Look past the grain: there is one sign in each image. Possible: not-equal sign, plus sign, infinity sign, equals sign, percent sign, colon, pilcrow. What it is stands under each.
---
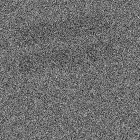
equals sign
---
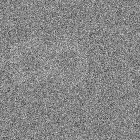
infinity sign
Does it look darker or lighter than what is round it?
lighter
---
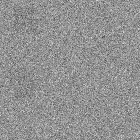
colon
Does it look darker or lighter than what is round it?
darker
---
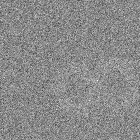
infinity sign
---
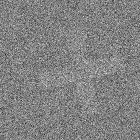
plus sign
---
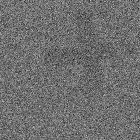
plus sign
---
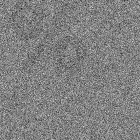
percent sign
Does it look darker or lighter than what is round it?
darker
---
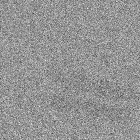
equals sign
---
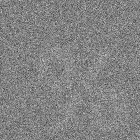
percent sign
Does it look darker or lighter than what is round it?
lighter
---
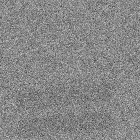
equals sign
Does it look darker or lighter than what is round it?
darker
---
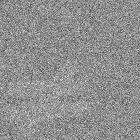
not-equal sign
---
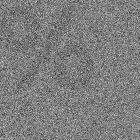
percent sign
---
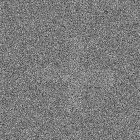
plus sign
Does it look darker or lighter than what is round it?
lighter
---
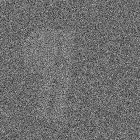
pilcrow
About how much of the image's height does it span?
two thirds
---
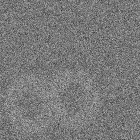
infinity sign
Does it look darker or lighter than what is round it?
lighter
